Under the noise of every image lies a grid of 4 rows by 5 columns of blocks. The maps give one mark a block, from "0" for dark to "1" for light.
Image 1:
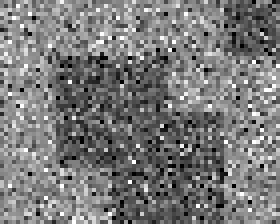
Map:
1 1 1 1 0
1 0 0 1 1
1 0 0 0 1
1 1 0 0 1
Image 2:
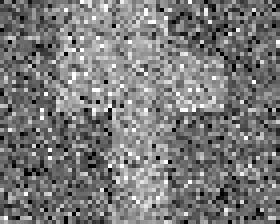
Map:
0 1 1 0 0
0 1 1 1 0
0 0 1 0 0
0 0 1 0 0
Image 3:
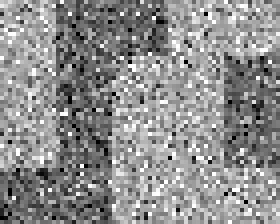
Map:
1 0 0 1 1
1 0 1 1 0
1 0 1 1 0
0 0 1 1 1
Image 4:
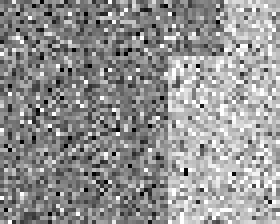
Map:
0 0 0 0 1
0 0 0 1 1
0 0 0 1 1
0 0 0 1 1
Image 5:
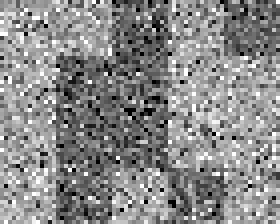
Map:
1 1 0 1 0
1 0 0 1 1
1 0 0 1 1
1 0 1 0 1
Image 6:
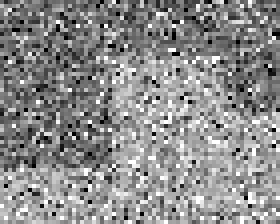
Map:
0 0 0 0 0
0 0 1 1 0
0 0 1 1 1
1 1 1 1 1
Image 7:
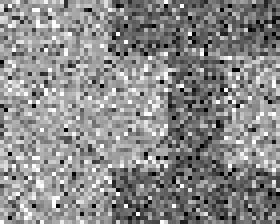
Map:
1 1 0 0 0
1 1 1 0 1
1 1 1 0 1
1 1 0 0 0
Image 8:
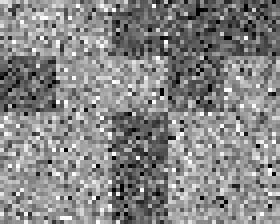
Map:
1 1 0 0 0
0 1 1 0 1
1 1 0 1 1
1 1 0 1 1
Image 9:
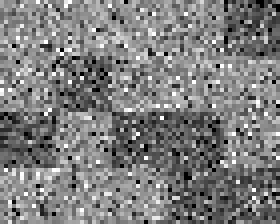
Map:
1 1 1 1 0
1 0 1 1 1
0 1 0 0 1
1 1 1 0 0
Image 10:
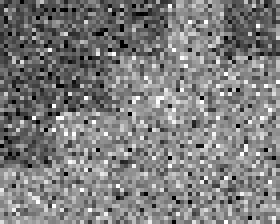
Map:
0 0 0 1 0
0 0 1 1 1
0 1 1 1 1
1 1 1 1 1
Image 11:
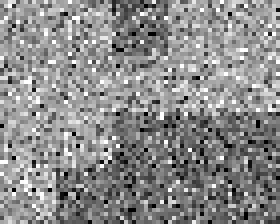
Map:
1 1 0 1 1
1 1 1 1 1
1 1 0 0 0
1 0 0 0 0
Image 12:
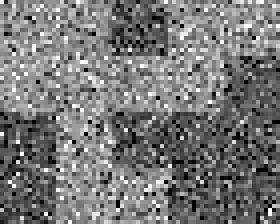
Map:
1 1 0 1 1
1 1 1 1 0
0 1 0 0 0
0 1 1 0 0
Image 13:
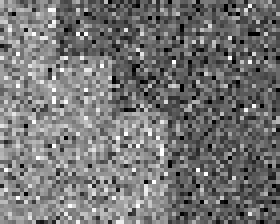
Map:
1 0 0 0 0
1 1 0 0 0
1 1 1 0 0
1 1 1 0 0
